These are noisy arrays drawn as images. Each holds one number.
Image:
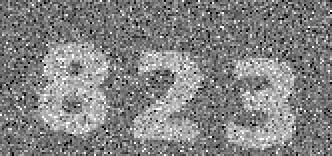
823
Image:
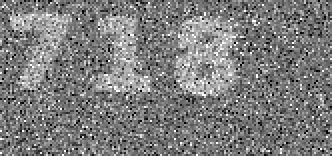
718
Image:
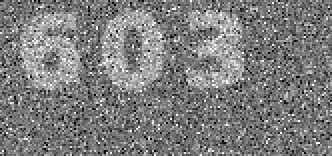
603
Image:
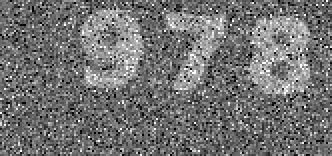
978
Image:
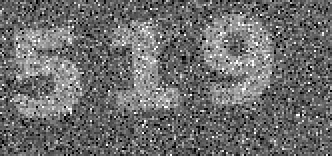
519
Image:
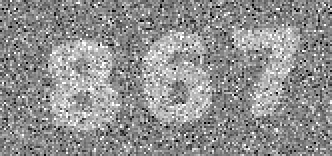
867
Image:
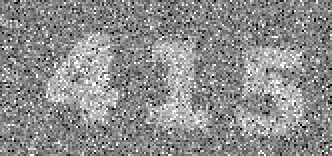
415
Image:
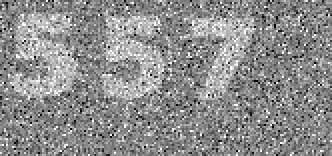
557
